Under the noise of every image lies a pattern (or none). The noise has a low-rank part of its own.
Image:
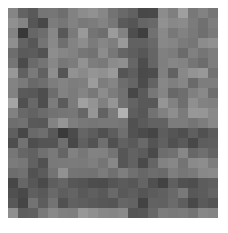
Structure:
bands of rows crossing bands of columns
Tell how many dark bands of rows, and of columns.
2 and 2
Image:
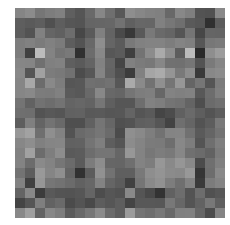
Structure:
bands of rows crossing bands of columns
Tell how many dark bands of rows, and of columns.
3 and 3
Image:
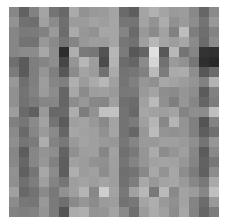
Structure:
bands of columns
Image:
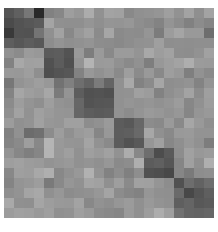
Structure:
blocks along the diagonal
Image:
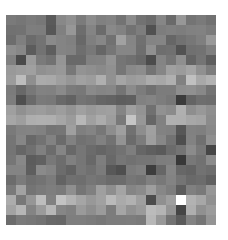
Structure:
bands of rows
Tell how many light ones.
3
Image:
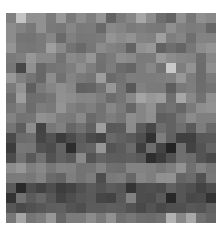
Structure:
bands of rows
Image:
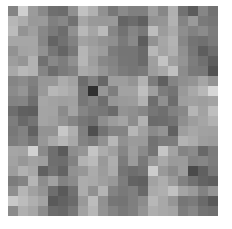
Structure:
a checkerboard
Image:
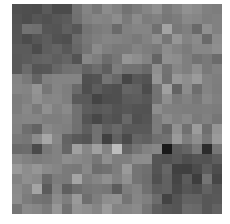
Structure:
blocks along the diagonal
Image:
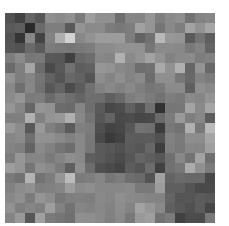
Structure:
blocks along the diagonal
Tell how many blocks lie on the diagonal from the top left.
4
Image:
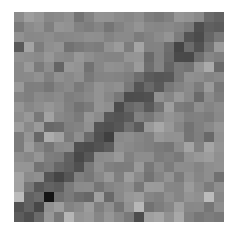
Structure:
a diagonal band
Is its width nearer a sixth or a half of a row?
a sixth
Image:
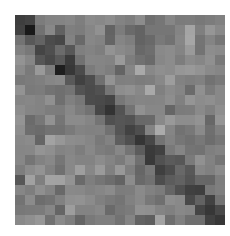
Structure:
a diagonal band
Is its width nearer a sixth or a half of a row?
a sixth
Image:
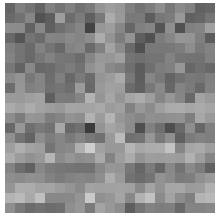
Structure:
bands of rows crossing bands of columns
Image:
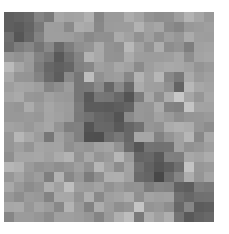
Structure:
blocks along the diagonal
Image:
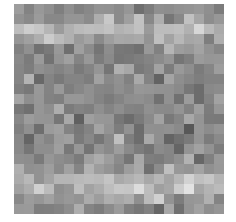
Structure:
bands of rows
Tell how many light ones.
2
